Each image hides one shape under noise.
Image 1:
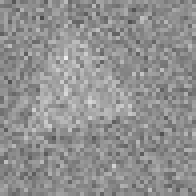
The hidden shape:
triangle
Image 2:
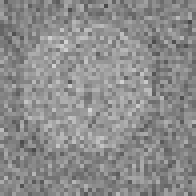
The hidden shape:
disc
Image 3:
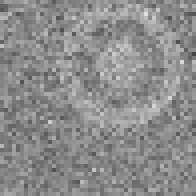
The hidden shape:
bullseye
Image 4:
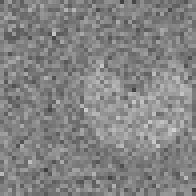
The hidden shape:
disc with a wedge cut out
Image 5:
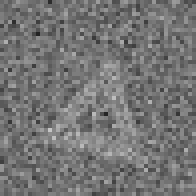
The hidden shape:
triangle frame
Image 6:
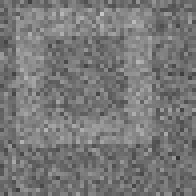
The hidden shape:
square frame
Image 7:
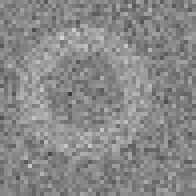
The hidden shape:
ring
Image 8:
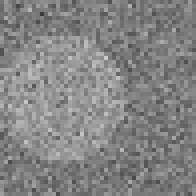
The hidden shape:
disc
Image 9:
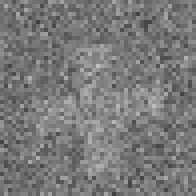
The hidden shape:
cross
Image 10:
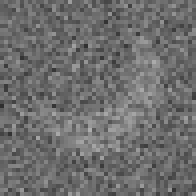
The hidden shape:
crescent
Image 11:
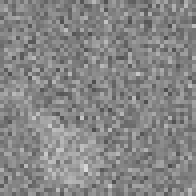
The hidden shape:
lollipop
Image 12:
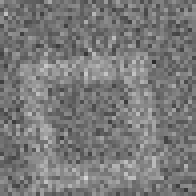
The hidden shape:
square frame
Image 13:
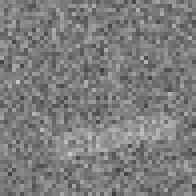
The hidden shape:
bar
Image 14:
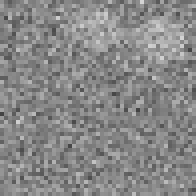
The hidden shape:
dumbbell
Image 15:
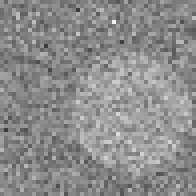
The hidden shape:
disc
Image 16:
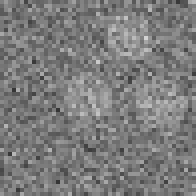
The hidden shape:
three dots
